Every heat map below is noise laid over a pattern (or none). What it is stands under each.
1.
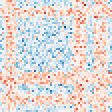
bands of rows crossing bands of columns
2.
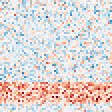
one band of rows
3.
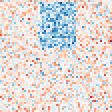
one block
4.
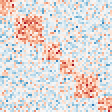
blocks along the diagonal
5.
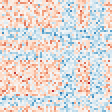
bands of rows crossing bands of columns
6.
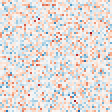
only noise
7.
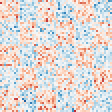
a checkerboard
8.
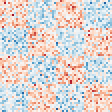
a checkerboard
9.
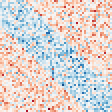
a diagonal band
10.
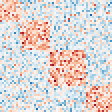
blocks along the diagonal
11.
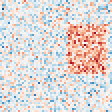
one block
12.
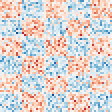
a checkerboard
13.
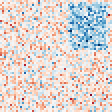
one block
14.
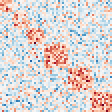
blocks along the diagonal
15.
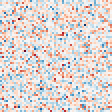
only noise
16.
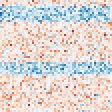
bands of rows
